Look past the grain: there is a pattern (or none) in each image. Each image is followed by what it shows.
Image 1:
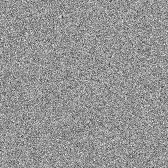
only noise
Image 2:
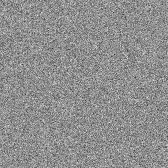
only noise
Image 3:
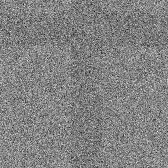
bands of rows crossing bands of columns
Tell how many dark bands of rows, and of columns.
1 and 1
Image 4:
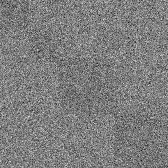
blocks along the diagonal
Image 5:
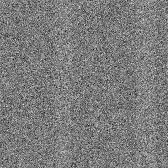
bands of columns
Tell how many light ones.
2
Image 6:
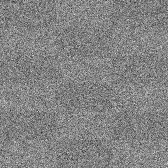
a checkerboard
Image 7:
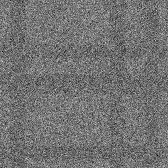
bands of rows crossing bands of columns
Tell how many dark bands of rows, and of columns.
3 and 3
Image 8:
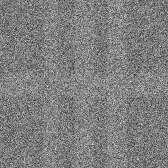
bands of rows crossing bands of columns
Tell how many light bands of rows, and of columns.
1 and 3
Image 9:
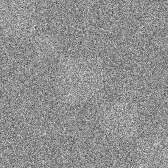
blocks along the diagonal
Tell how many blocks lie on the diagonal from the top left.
5
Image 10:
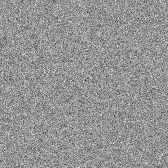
only noise
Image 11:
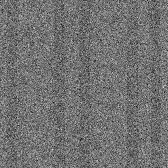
bands of columns
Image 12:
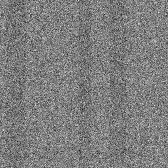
bands of columns
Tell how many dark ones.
3
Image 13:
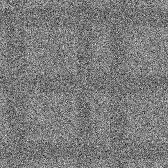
bands of rows crossing bands of columns
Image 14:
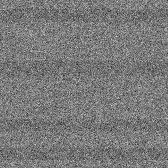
bands of rows
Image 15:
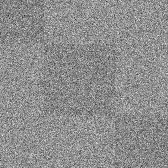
blocks along the diagonal
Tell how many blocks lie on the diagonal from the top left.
3
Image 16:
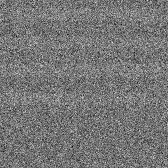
bands of rows
